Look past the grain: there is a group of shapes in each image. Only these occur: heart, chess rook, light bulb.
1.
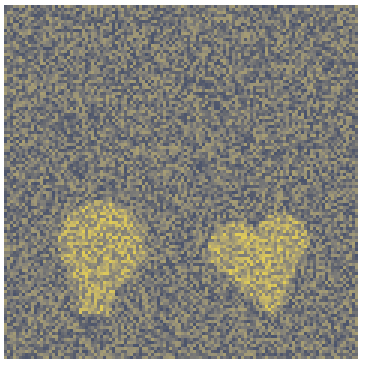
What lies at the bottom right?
heart
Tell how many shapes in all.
2
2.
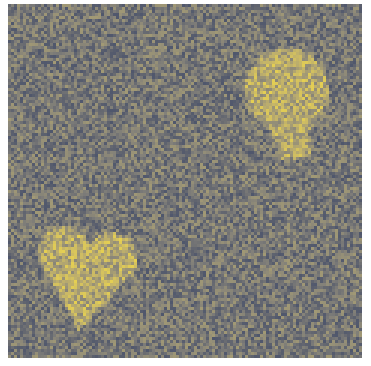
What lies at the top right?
light bulb
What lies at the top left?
nothing
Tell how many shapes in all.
2
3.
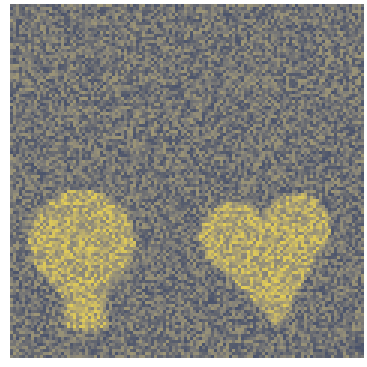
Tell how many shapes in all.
2
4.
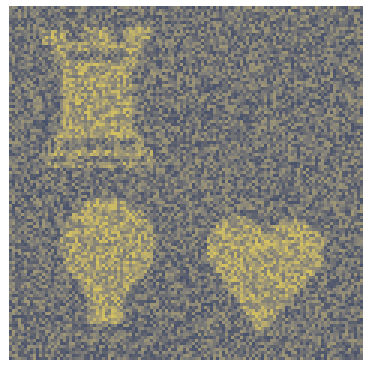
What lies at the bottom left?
light bulb
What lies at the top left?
chess rook
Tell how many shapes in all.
3
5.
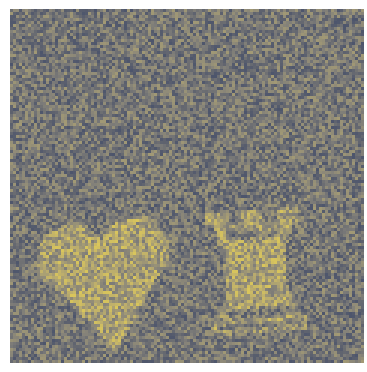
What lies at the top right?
nothing
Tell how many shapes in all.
2
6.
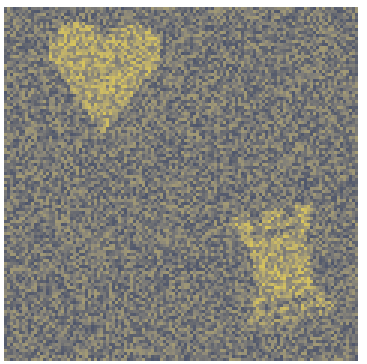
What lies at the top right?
nothing
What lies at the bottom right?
chess rook
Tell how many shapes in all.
2
